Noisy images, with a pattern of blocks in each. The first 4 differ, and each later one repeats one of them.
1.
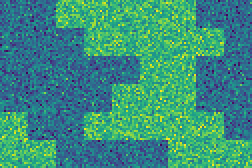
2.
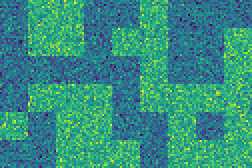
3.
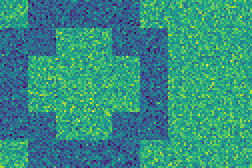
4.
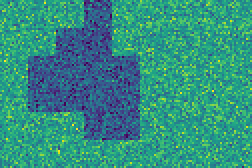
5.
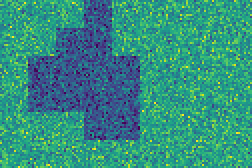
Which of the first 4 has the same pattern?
4
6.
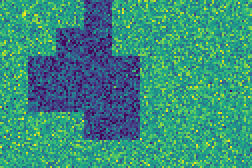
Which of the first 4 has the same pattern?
4
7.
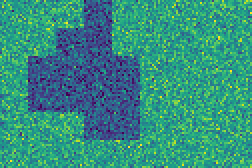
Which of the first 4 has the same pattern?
4
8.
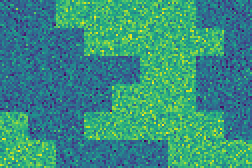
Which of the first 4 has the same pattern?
1
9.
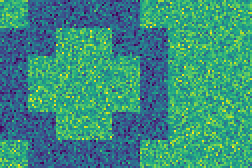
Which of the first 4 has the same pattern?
3
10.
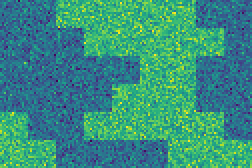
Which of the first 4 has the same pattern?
1
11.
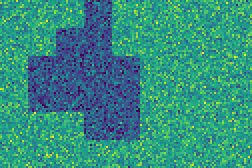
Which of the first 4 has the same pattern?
4
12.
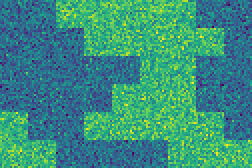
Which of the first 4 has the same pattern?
1
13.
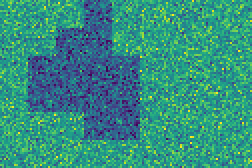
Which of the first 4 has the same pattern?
4
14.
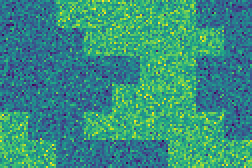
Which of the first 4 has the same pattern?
1
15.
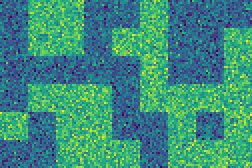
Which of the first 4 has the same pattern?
2
